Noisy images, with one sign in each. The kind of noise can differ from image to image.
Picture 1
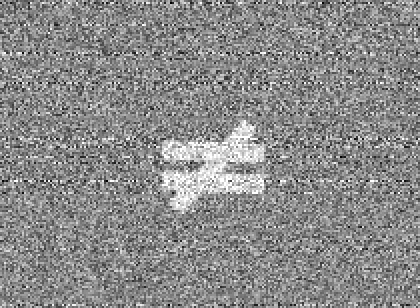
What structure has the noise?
rows of uneven size
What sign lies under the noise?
not-equal sign
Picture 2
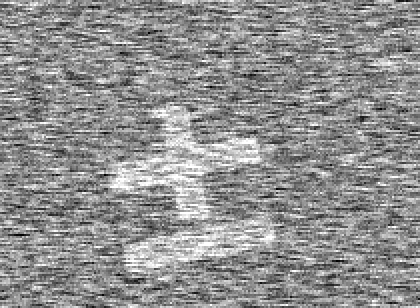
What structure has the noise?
streaked along the rows
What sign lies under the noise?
plus-minus sign
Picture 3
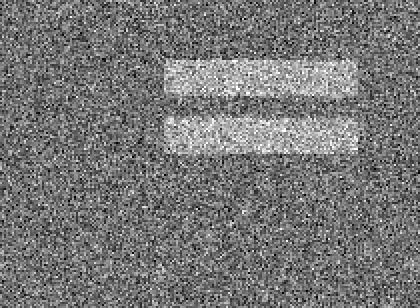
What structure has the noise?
independent entries
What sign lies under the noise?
equals sign
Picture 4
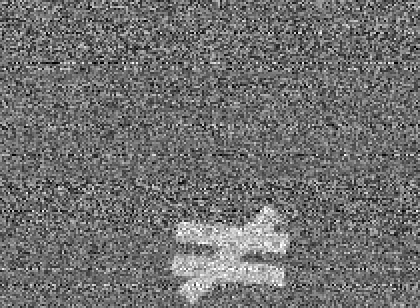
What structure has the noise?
rows of uneven size
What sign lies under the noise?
not-equal sign
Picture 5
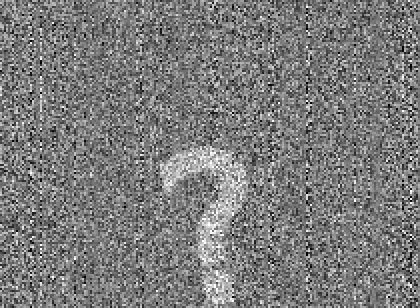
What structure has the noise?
columns of uneven size
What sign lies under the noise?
question mark
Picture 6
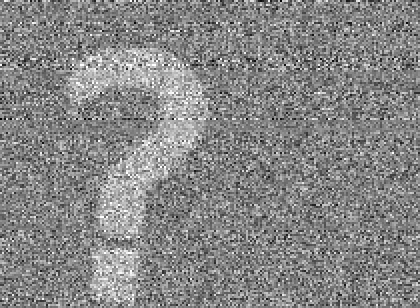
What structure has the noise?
rows of uneven size
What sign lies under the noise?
question mark
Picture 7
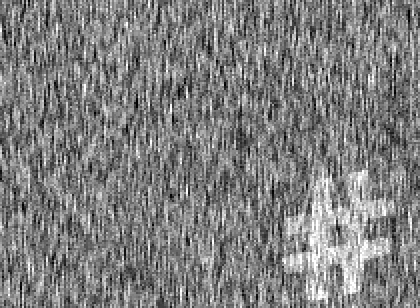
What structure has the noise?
streaked along the columns
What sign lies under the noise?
hash sign
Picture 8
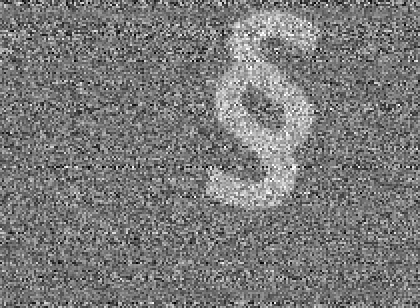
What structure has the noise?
rows of uneven size
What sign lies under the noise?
section sign
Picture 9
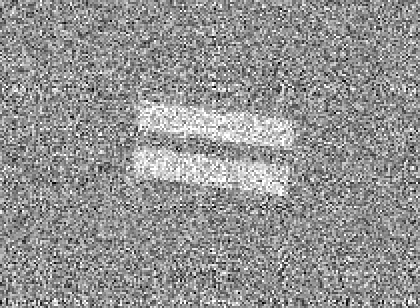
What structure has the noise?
low rank plus noise
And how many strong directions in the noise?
three or four
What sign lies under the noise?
equals sign
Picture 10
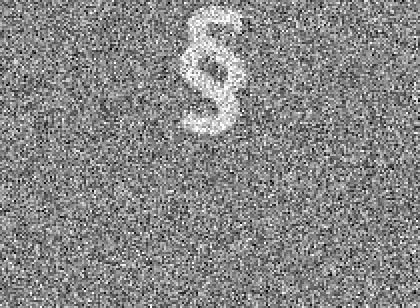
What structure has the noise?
independent entries
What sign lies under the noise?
section sign
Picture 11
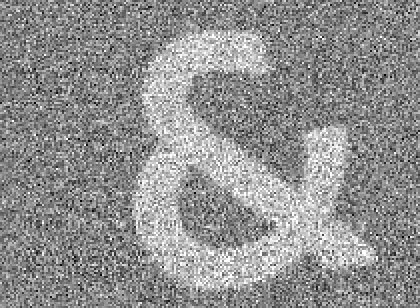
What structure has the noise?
low rank plus noise
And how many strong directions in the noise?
one
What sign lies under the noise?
ampersand
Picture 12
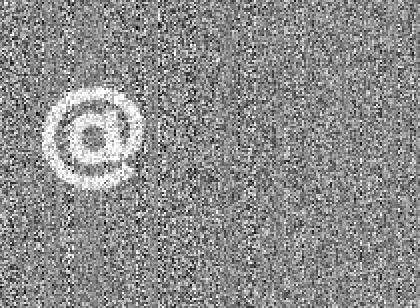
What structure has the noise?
columns of uneven size
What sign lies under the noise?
at sign
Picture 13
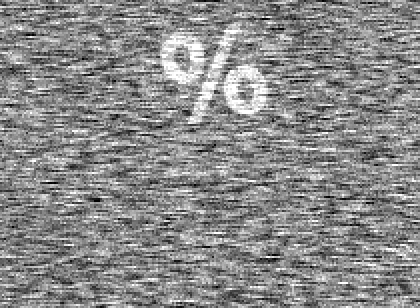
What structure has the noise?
streaked along the rows
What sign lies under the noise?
percent sign
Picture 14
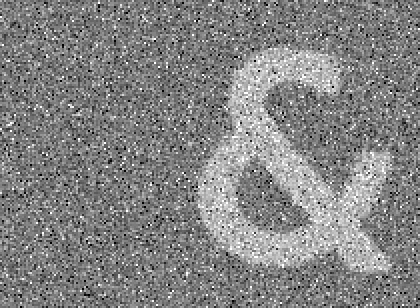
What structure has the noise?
heavy tails
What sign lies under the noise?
ampersand
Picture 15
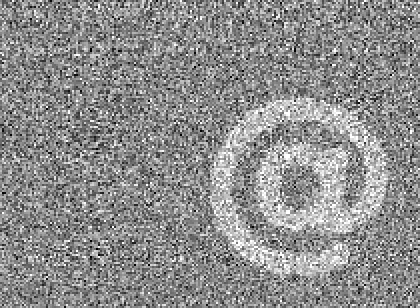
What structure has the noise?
low rank plus noise
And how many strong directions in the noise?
three or four
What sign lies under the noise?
at sign
